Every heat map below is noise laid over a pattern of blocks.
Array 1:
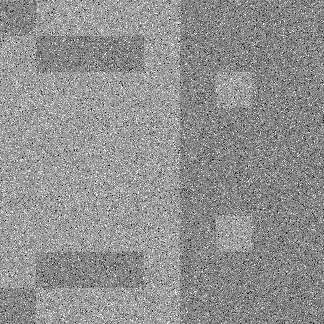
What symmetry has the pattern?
top and bottom mirror each other
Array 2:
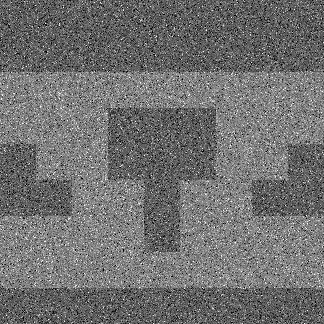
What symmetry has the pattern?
left and right mirror each other
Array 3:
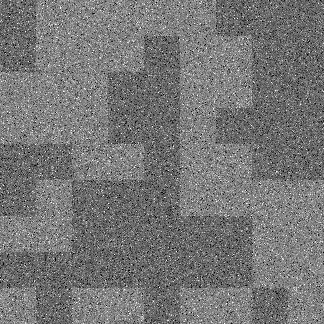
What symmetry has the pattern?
no symmetry
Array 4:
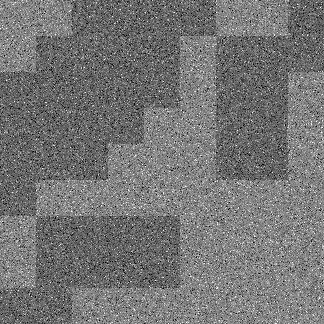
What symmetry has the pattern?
mirrored about the diagonal from the top left
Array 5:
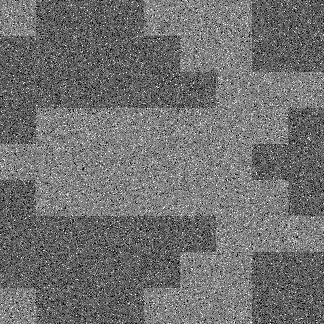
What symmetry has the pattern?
top and bottom mirror each other
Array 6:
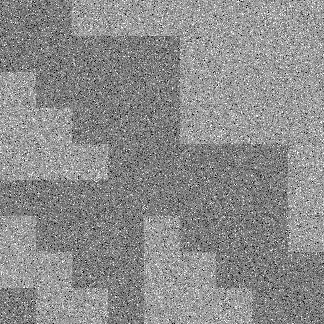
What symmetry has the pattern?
mirrored about the diagonal from the bottom left
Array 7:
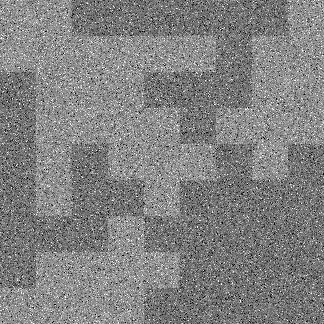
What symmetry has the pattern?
mirrored about the diagonal from the top left
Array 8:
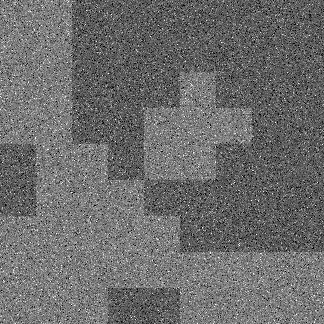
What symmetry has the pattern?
mirrored about the diagonal from the bottom left
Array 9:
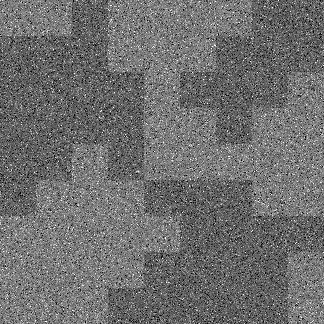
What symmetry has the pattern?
mirrored about the diagonal from the bottom left
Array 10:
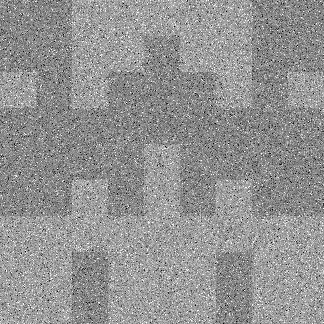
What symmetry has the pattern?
left and right mirror each other
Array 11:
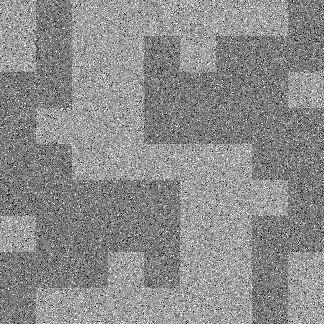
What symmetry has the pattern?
the same after a half turn
